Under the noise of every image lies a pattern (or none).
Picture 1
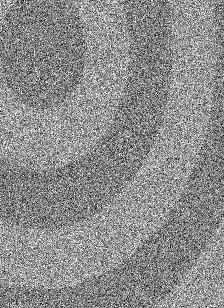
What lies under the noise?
rings round one point
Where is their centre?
top left
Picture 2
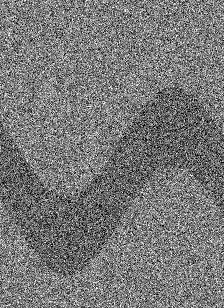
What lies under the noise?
a wavy band
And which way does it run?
left to right
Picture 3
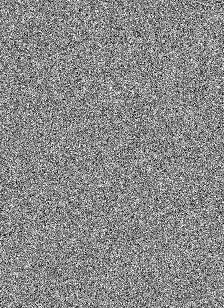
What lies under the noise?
only noise
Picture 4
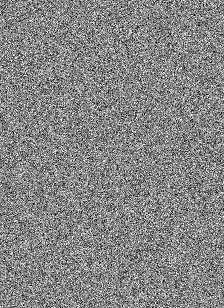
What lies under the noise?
only noise
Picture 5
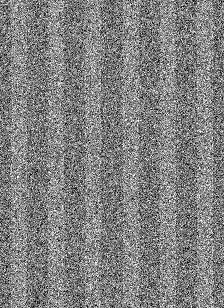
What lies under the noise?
vertical stripes
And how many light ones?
6
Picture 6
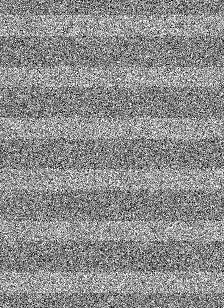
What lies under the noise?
horizontal stripes
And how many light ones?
6
